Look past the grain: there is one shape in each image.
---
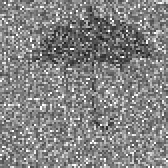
dark umbrella
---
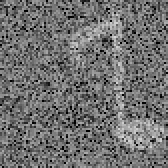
light musical note
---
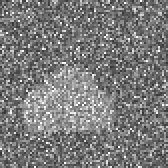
light cloud
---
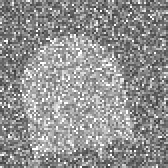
light ghost
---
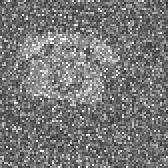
light telephone
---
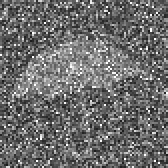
light umbrella
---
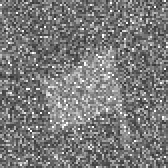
light flag
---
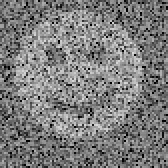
light smiling face
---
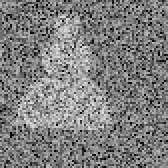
light chess pawn
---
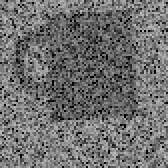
dark cup
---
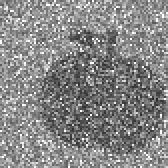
dark apple
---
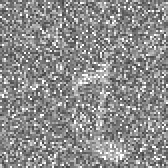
light musical note
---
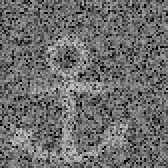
light anchor
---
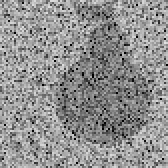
dark pear
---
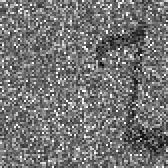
dark musical note
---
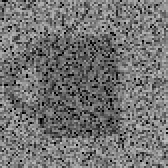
dark cup
